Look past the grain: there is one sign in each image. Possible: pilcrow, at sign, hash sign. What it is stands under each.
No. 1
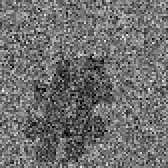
dark hash sign
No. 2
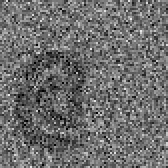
dark at sign
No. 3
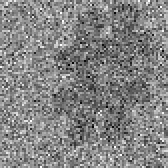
dark hash sign
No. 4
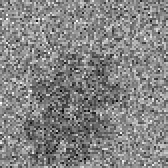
dark hash sign
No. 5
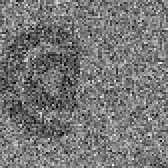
dark at sign
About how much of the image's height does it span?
two thirds
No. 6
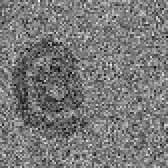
dark at sign
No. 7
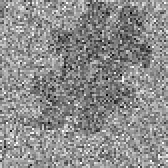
dark hash sign
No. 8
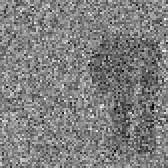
dark pilcrow
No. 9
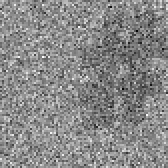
dark hash sign
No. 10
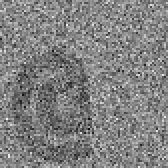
dark at sign
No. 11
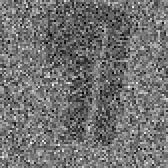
dark pilcrow
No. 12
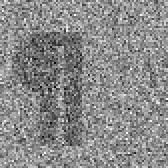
dark pilcrow
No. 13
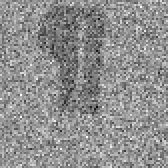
dark pilcrow
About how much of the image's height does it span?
two thirds
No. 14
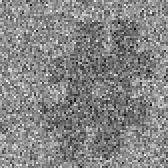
dark hash sign
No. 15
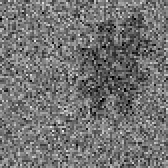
dark hash sign
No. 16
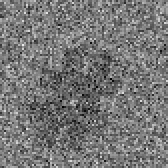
dark hash sign
